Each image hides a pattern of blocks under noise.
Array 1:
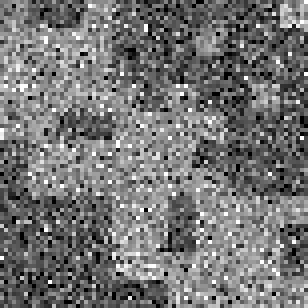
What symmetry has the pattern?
mirrored about the diagonal from the bottom left
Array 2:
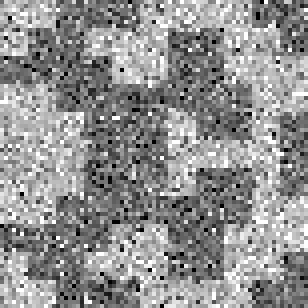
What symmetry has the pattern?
top and bottom mirror each other
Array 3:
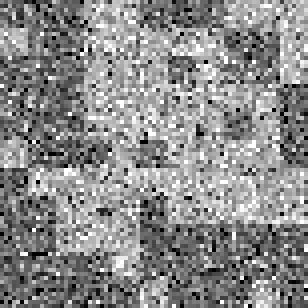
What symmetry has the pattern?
mirrored about the diagonal from the bottom left
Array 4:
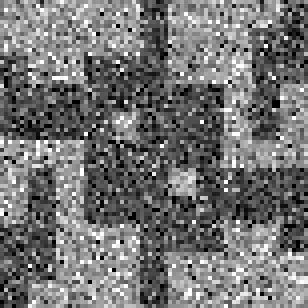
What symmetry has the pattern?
the same after a half turn
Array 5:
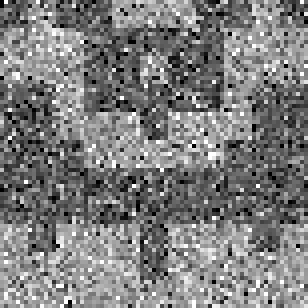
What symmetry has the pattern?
left and right mirror each other
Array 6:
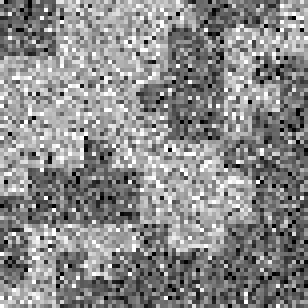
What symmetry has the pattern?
mirrored about the diagonal from the top left
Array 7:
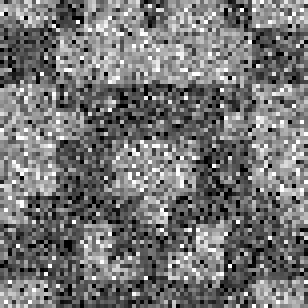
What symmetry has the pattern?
left and right mirror each other
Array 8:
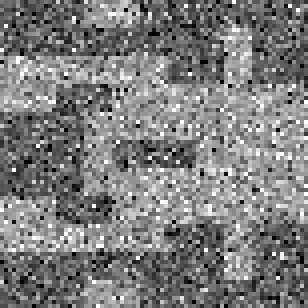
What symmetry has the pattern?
top and bottom mirror each other
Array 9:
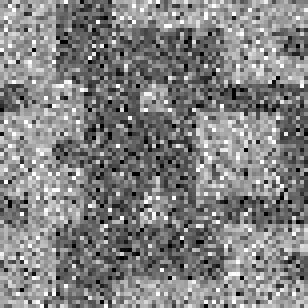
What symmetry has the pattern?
top and bottom mirror each other
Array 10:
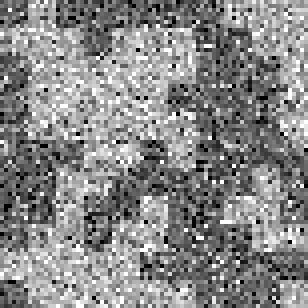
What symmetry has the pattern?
no symmetry
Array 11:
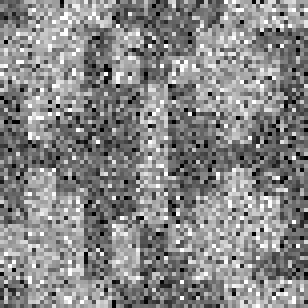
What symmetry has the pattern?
top and bottom mirror each other
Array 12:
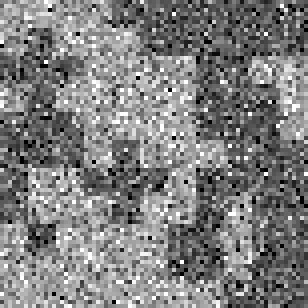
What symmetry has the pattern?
no symmetry
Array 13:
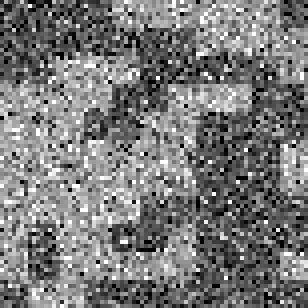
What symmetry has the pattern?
no symmetry
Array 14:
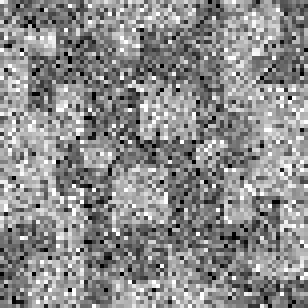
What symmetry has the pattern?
the same after a half turn
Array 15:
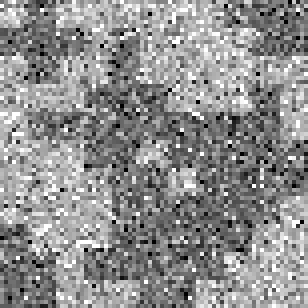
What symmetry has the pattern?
mirrored about the diagonal from the top left
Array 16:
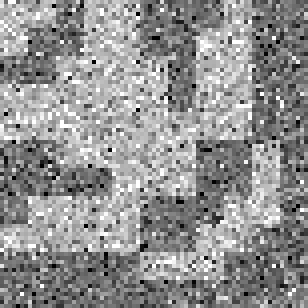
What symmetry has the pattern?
mirrored about the diagonal from the top left
